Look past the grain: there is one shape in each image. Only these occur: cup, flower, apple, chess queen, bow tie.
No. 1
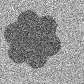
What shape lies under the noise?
flower
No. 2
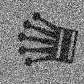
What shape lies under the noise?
chess queen
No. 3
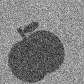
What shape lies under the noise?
apple
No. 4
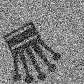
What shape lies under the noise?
chess queen
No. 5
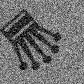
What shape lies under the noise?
chess queen
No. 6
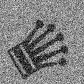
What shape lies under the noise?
chess queen
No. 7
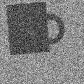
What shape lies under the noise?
cup
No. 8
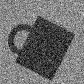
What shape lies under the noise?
cup
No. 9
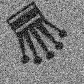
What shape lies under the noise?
chess queen
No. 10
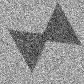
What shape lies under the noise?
bow tie
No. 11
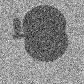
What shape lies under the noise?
apple
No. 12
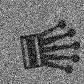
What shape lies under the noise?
chess queen
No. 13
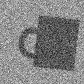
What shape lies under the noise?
cup
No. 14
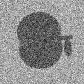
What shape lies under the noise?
apple
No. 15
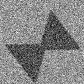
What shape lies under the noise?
bow tie
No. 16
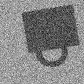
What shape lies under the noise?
cup
